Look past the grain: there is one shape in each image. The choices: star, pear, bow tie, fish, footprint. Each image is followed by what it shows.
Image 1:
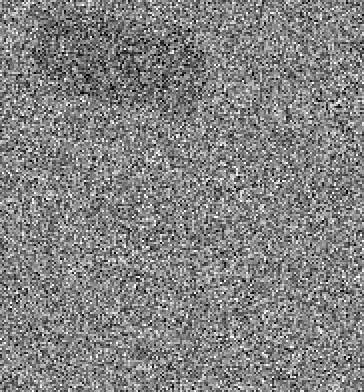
footprint
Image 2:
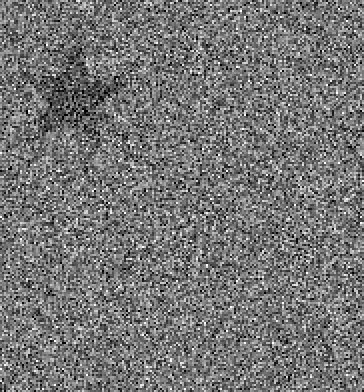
star
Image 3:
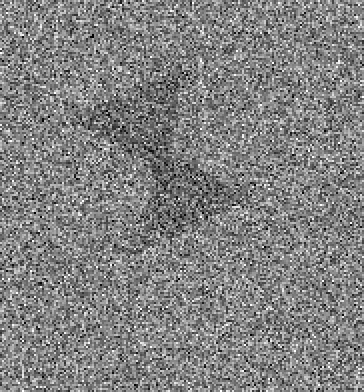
bow tie
